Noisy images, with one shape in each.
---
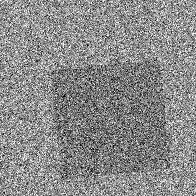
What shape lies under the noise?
square
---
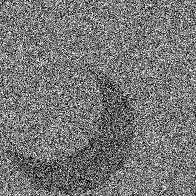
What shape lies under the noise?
crescent
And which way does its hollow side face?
up and left
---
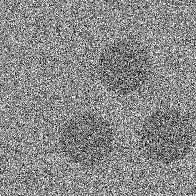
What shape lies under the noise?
three dots
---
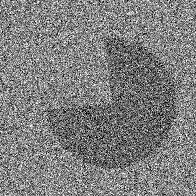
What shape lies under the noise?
disc with a wedge cut out
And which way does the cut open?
up and left
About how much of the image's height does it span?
two thirds
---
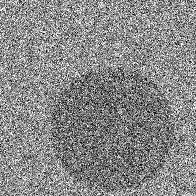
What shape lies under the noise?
disc
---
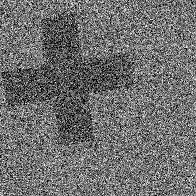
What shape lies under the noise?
cross
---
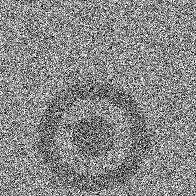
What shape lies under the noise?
bullseye
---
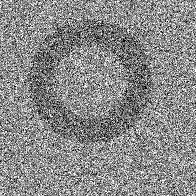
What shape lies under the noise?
ring
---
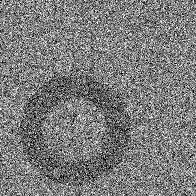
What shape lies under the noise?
ring
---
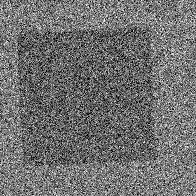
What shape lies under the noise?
square
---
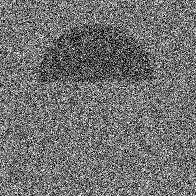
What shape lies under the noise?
half disc
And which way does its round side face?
up
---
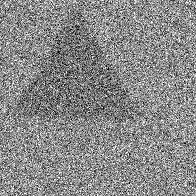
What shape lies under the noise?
triangle
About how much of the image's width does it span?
two thirds
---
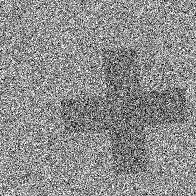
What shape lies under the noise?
cross
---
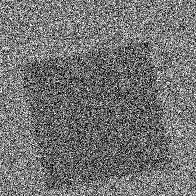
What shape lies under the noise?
square
